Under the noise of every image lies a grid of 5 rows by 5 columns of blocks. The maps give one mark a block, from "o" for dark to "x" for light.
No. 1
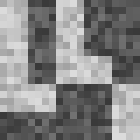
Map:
x o x o o
x o x o o
x o x x o
x x o o x
o o o o x
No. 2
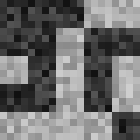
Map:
o o o x x
o o x o o
x o x o x
o o x o x
x x x x o
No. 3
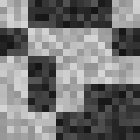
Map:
x o o o x
o x x x o
x o x x x
x o x o o
x x o o o
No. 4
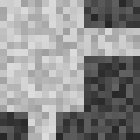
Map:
x x x o o
x x x x x
x x x o o
x x x o o
o x o o o
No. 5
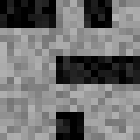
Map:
o o x o x
x x x x x
x x o o o
x x x x x
x x o x x
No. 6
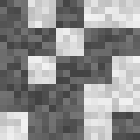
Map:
o x o x x
o o x o o
o x o o x
o o o x x
x o o x o
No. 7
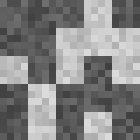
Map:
o o o x o
o o x x x
x o x o x
o x o o o
o x o x o
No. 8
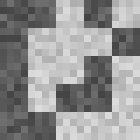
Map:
o o x o x
o x x x o
o x x o x
o x o o x
o o x x x
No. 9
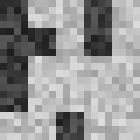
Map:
o x x o x
o o x o x
o x x x x
o x x x x
x x o x x
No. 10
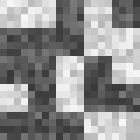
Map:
x x o x o
o o o x x
o o x o x
x o x o o
o o o x x
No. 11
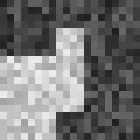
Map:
o o o o o
o o x o o
x x x o o
x x x o o
x x o o o
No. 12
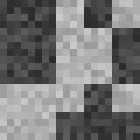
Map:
o o x o x
o o x x o
o o x x o
x x x o x
x x o o o
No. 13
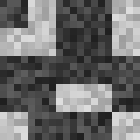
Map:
o x o o x
x x o o x
o o o o o
o o x x o
x o o o x
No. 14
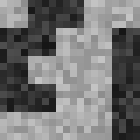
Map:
x o o x x
o o x x o
o x x x o
o o x x o
x x x x o
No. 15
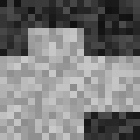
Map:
o o o o o
o x x o o
x x x x x
x x x x x
x x x o o
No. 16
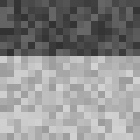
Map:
o o o o o
o o o o o
x x x x x
x x x x x
x x x x x
